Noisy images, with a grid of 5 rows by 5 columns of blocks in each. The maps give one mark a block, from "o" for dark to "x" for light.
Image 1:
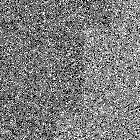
o o o o x
o o o x x
o o o x x
o o o x x
o o x x x
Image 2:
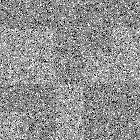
o o o o o
x x o o x
x x o x x
o o x o o
x o x o o
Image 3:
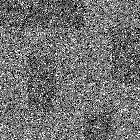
o o o x x
x x x x o
x o x x o
x o x x x
x x x o x
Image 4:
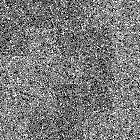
o o o x x
o x o o x
x x x o x
x x o o x
x o o x x
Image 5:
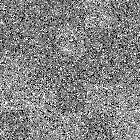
o o o x o
o o x o o
x o o o o
x x o x x
o x x o x
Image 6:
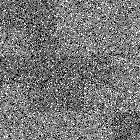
o o x x x
x o x x x
o o o o x
x o o x x
x x x x o
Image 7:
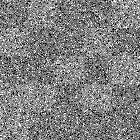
o x o o x
x o o x o
o o x o x
x x o x o
x o o o o
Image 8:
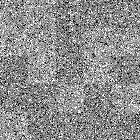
x x o o o
x x o x x
o x o x o
o o x o x
x o o o o
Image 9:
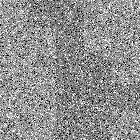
x o o x x
x x o x x
x x o o x
x x o o o
x x o o x
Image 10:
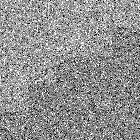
x x x x x
x x x x o
x x o o o
x o o o o
o o o o o
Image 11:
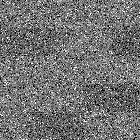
x x x x x
o o x x o
x x x x x
x x x o o
x o o x x
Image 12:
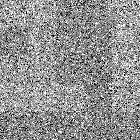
x x o o x
o x o o x
x x o o x
x x x o x
o o o o o
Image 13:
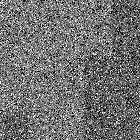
x x x x o
x x x x o
x x x o o
x x x o o
o x x o o
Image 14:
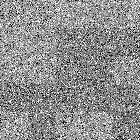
x x x x x
x x o o o
x x o o x
o o o o o
x o x x o
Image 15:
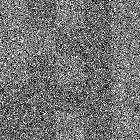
x o x o x
x x o o x
x o x o x
o o o o x
o o x o x
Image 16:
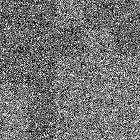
o o x o o
o o o x o
o o x x x
x o x x x
x o x x x
